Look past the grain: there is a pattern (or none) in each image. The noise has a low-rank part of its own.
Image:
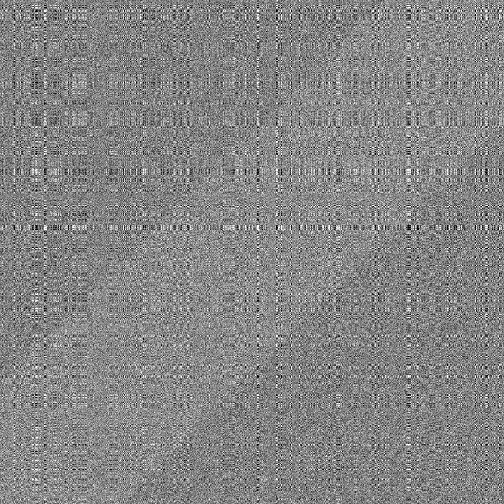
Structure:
a diagonal band
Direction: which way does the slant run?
bottom left to top right
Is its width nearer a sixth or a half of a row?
a half
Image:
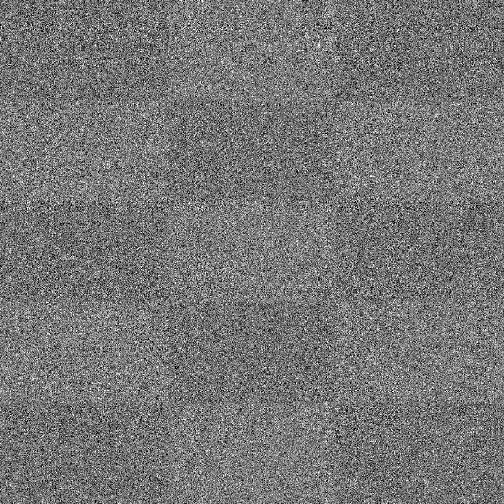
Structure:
a checkerboard
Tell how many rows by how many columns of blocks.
5 by 3
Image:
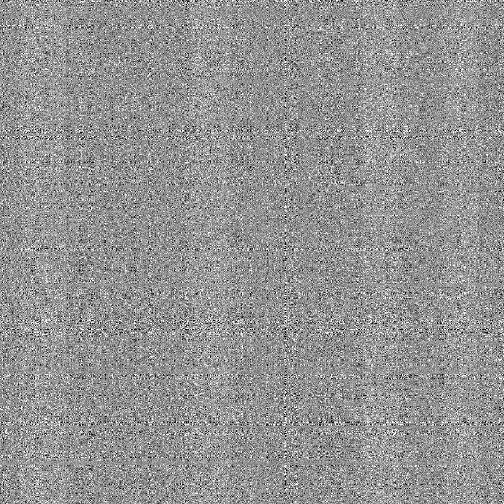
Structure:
bands of columns
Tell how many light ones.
4
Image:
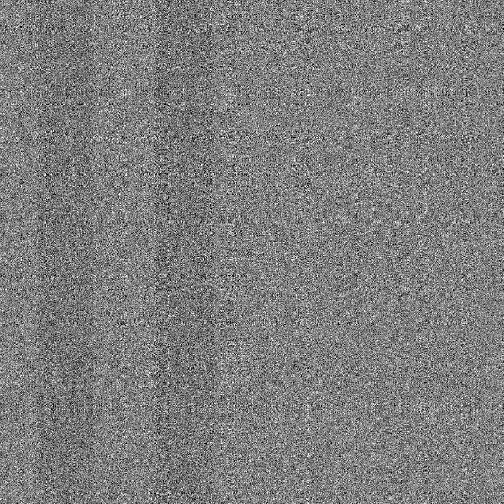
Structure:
bands of columns
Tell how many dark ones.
2
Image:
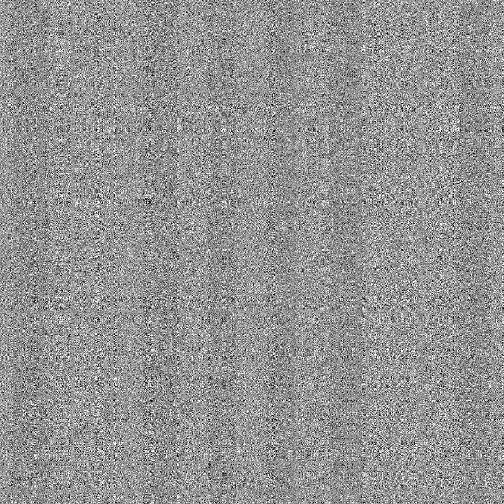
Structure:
bands of columns
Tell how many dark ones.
6
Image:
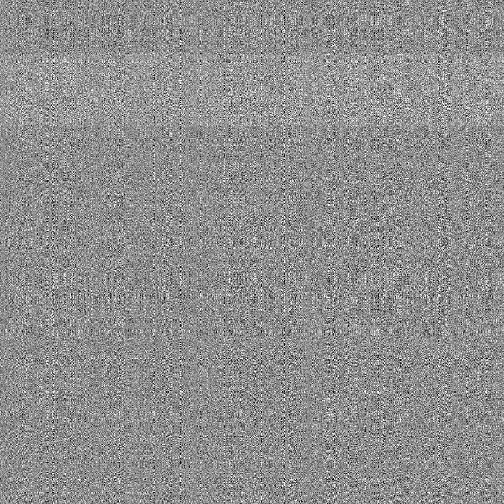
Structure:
one band of rows
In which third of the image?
top
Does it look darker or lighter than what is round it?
lighter
